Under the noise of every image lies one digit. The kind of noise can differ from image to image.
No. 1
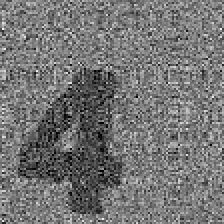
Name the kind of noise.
low rank plus noise
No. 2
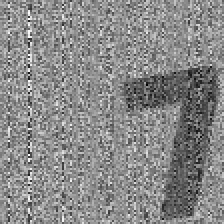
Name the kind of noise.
columns of uneven size
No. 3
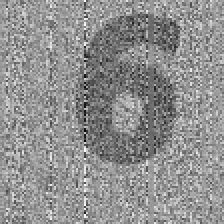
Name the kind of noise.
columns of uneven size
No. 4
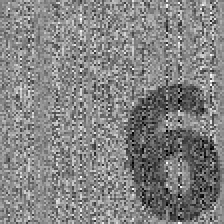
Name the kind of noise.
columns of uneven size
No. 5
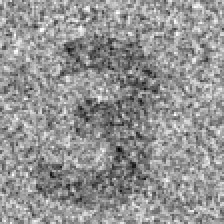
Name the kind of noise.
blotchy
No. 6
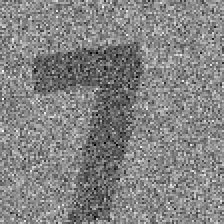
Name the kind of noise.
independent entries
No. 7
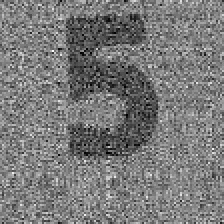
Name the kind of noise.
low rank plus noise
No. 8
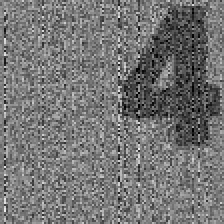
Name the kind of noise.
columns of uneven size
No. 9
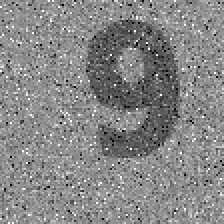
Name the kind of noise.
heavy tails
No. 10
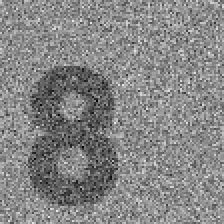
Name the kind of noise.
independent entries
